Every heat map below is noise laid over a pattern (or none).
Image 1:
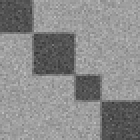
blocks along the diagonal
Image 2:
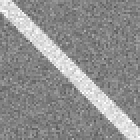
a diagonal band
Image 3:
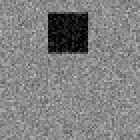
one block
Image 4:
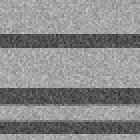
bands of rows
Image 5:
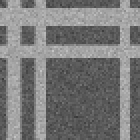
bands of rows crossing bands of columns
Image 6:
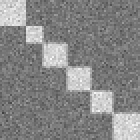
blocks along the diagonal
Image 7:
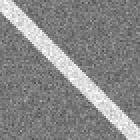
a diagonal band
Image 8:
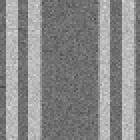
bands of columns
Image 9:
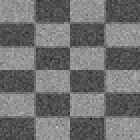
a checkerboard
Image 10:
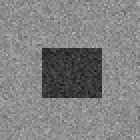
one block
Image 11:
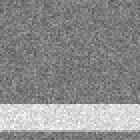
one band of rows
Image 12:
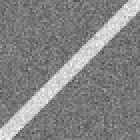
a diagonal band
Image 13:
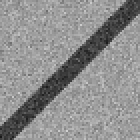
a diagonal band
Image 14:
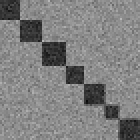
blocks along the diagonal
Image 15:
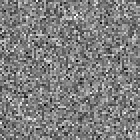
only noise
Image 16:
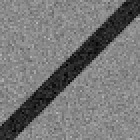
a diagonal band
